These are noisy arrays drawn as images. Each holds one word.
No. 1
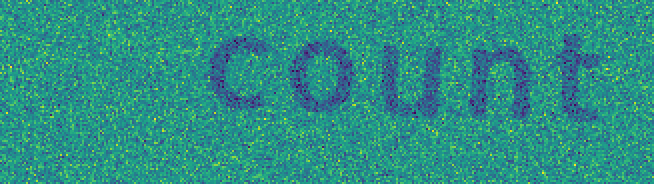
count
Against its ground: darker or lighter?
darker
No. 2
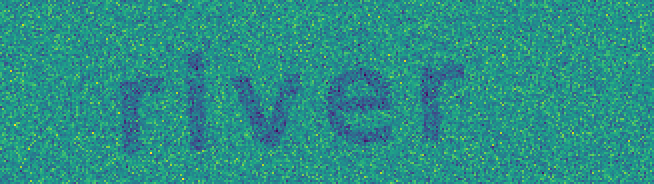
river
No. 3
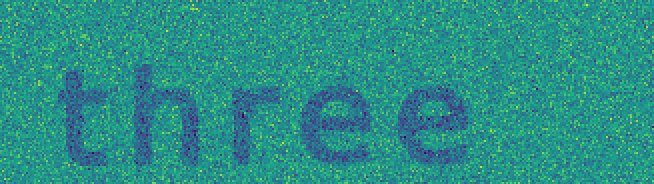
three
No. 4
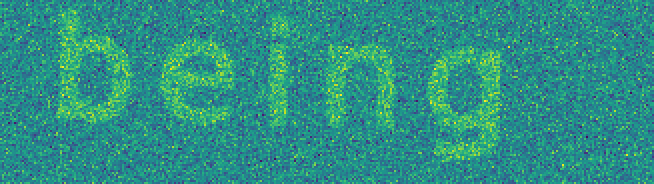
being
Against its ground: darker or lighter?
lighter
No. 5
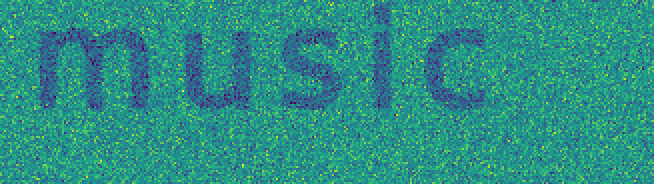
music
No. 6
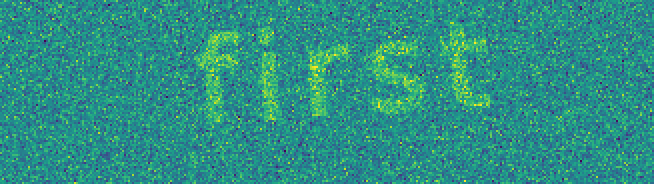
first
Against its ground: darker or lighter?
lighter
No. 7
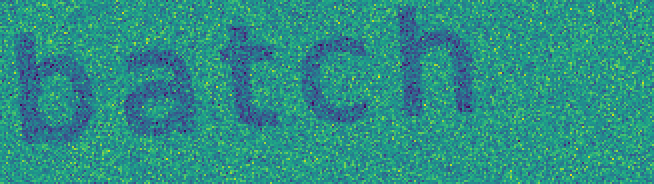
batch
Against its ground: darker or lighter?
darker
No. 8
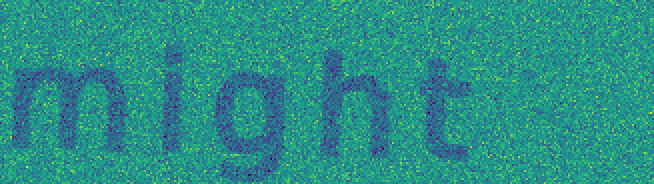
might
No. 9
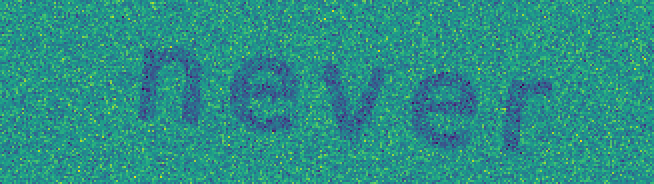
never
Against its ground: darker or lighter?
darker
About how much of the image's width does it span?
two thirds
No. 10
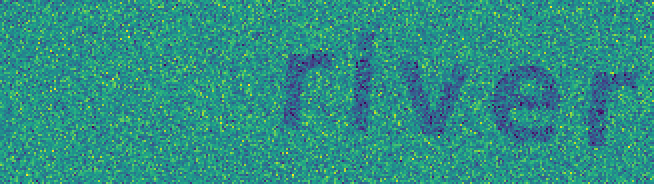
river
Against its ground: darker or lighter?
darker
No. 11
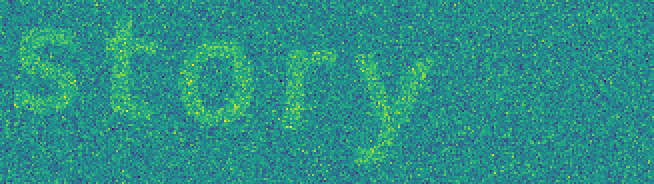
story
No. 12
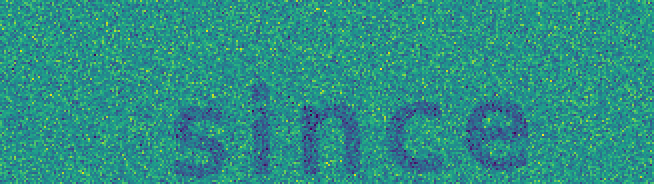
since
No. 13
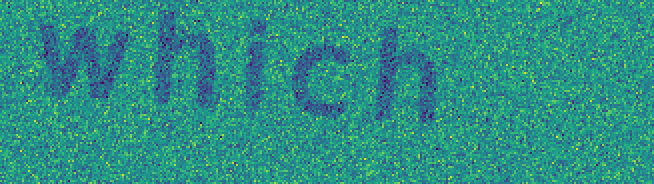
which
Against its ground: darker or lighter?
darker
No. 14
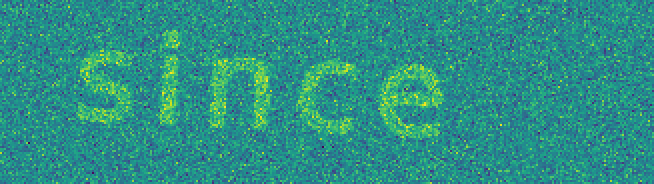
since
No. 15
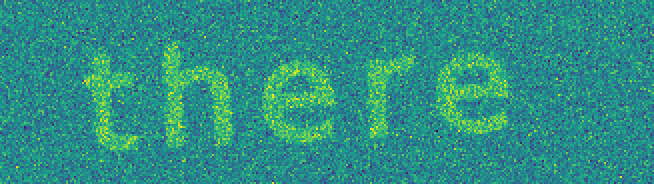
there
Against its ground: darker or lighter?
lighter
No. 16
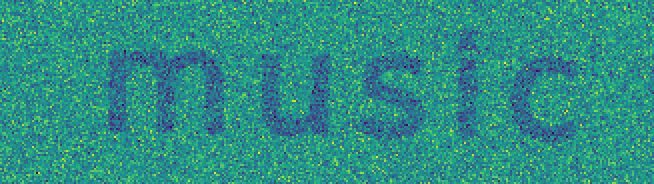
music
